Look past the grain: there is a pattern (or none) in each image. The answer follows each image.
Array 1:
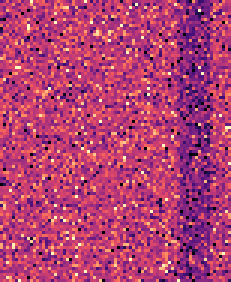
one vertical stripe
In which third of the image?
right
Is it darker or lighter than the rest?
darker
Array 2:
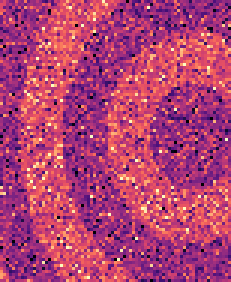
rings round one point
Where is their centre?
middle right
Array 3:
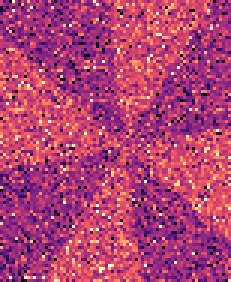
spokes from one point
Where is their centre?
centre
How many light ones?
4
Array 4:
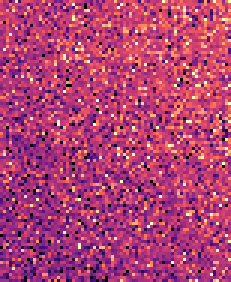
a smooth slope
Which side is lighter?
top right
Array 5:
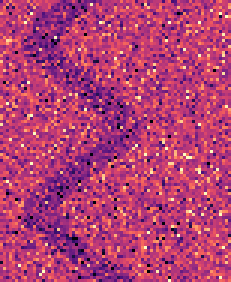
a wavy band
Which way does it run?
top to bottom
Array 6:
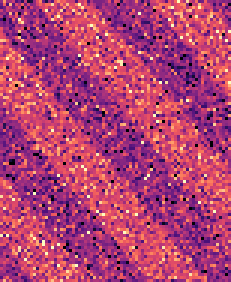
diagonal stripes
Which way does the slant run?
top left to bottom right
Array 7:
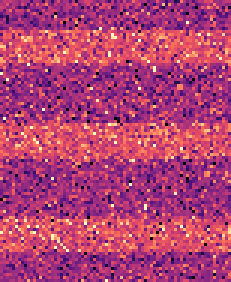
horizontal stripes
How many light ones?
3
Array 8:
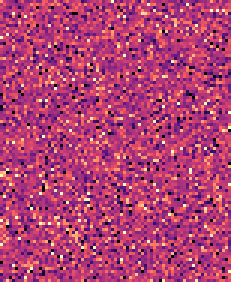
only noise
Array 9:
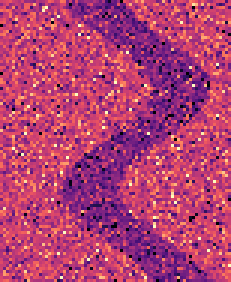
a wavy band
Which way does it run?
top to bottom
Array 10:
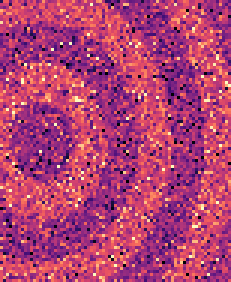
rings round one point
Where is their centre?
middle left
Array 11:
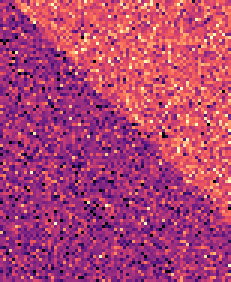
a sharp edge
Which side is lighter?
top right
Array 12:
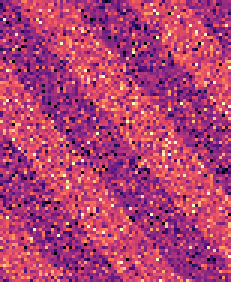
diagonal stripes
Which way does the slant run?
top left to bottom right
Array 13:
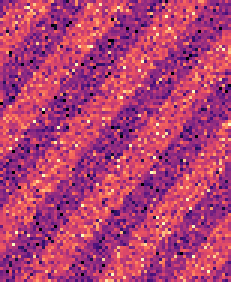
diagonal stripes
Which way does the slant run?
bottom left to top right
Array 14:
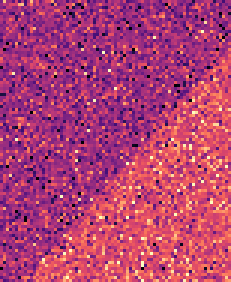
a sharp edge
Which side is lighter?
bottom right
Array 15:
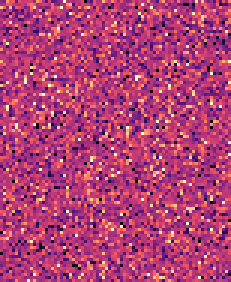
only noise
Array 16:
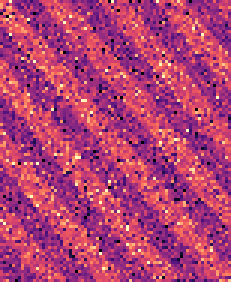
diagonal stripes
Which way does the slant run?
top left to bottom right
